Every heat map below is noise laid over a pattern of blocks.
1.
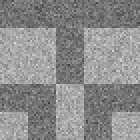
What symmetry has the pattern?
left and right mirror each other
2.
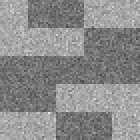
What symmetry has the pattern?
the same after a half turn
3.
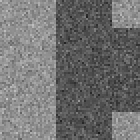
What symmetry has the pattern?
top and bottom mirror each other
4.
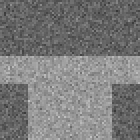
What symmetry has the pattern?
left and right mirror each other
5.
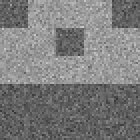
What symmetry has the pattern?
left and right mirror each other
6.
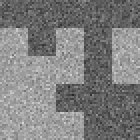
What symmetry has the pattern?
no symmetry
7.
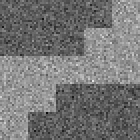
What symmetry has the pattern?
the same after a half turn
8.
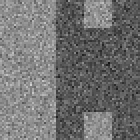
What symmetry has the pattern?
top and bottom mirror each other
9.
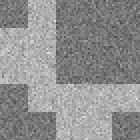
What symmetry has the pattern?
mirrored about the diagonal from the bottom left
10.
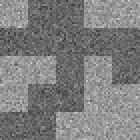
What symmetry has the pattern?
no symmetry
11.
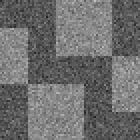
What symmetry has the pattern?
the same after a half turn
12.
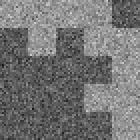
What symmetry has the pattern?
mirrored about the diagonal from the bottom left
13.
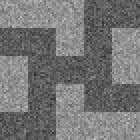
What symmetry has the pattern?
the same after a half turn
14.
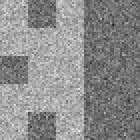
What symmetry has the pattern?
top and bottom mirror each other
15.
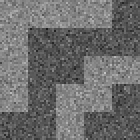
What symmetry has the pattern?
mirrored about the diagonal from the top left
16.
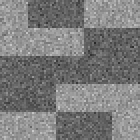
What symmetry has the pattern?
the same after a half turn
